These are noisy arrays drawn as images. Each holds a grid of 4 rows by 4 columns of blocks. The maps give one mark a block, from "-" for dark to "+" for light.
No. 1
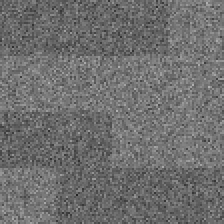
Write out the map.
- - - +
+ + + +
- - + +
+ - - -
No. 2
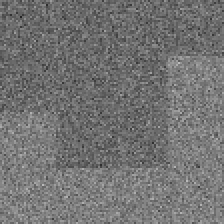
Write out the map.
- - - -
- - - +
+ - - +
+ + + +
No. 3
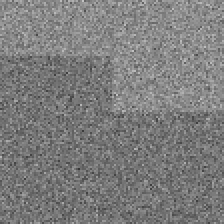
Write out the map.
+ + + +
- - + +
- - - -
- - - -
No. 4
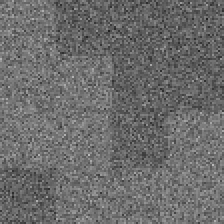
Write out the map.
+ - - -
+ + - -
+ + - +
- + + +
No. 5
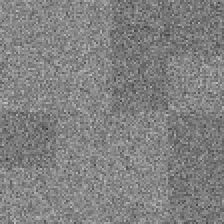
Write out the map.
+ + - -
+ + - +
- + + -
+ + + -
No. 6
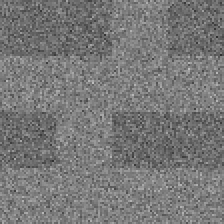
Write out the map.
- - + -
+ + + +
- + - -
+ + + +
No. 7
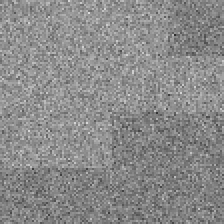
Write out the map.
+ + + -
+ + + +
+ + - -
- - - -
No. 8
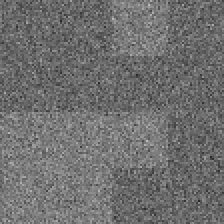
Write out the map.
- - + -
- - - -
+ + + -
+ + - -
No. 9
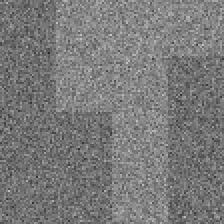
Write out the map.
- + + +
- + + -
- - + -
- - + -
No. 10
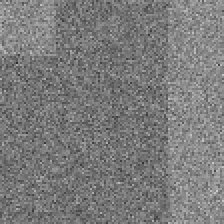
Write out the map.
+ - - +
- - - +
- - - +
- - - +
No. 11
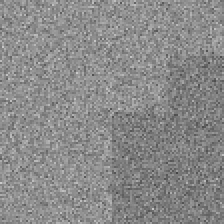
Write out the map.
+ + + +
+ + + -
+ + - -
+ + - -
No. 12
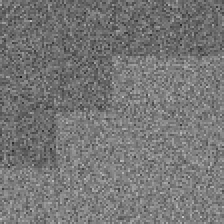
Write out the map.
- - - -
- - + +
- + + +
+ + + +
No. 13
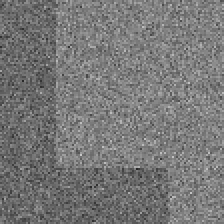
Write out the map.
- + + +
- + + +
- + + +
- - - +
